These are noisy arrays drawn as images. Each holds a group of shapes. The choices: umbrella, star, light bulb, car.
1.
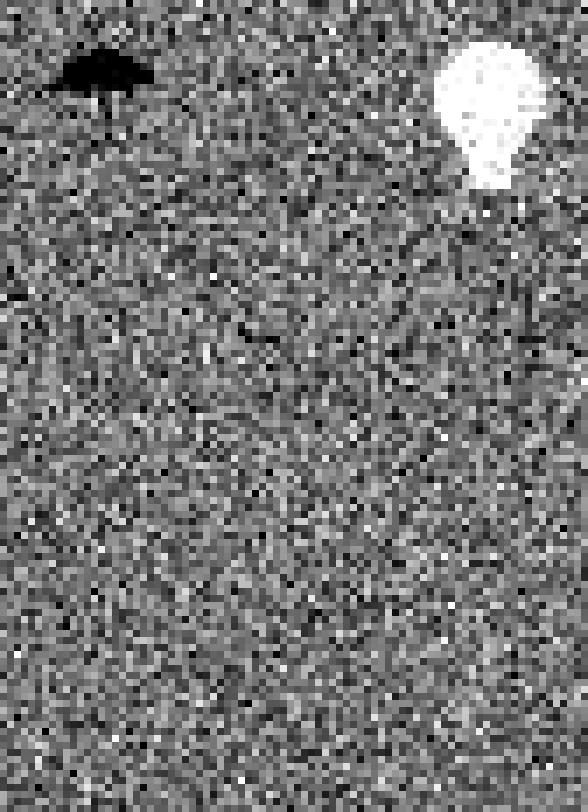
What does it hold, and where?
top left: dark umbrella; top right: light light bulb
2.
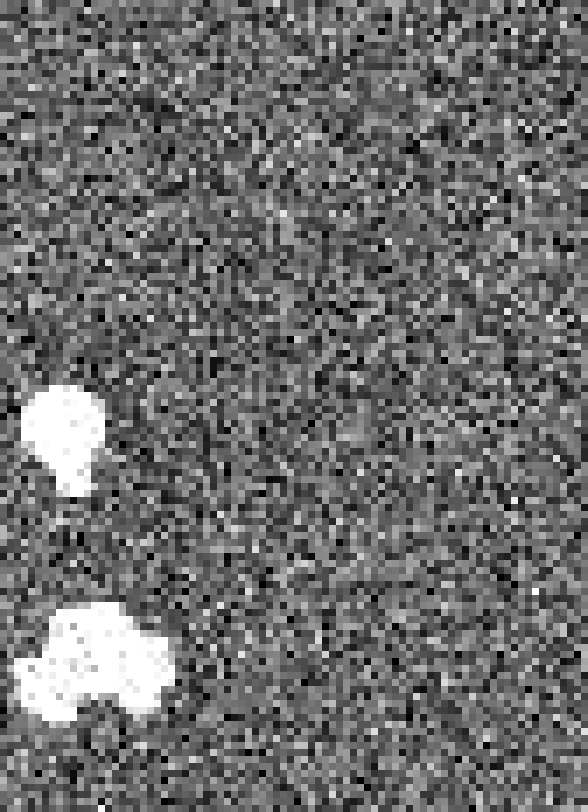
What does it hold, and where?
middle left: light light bulb; bottom left: light car
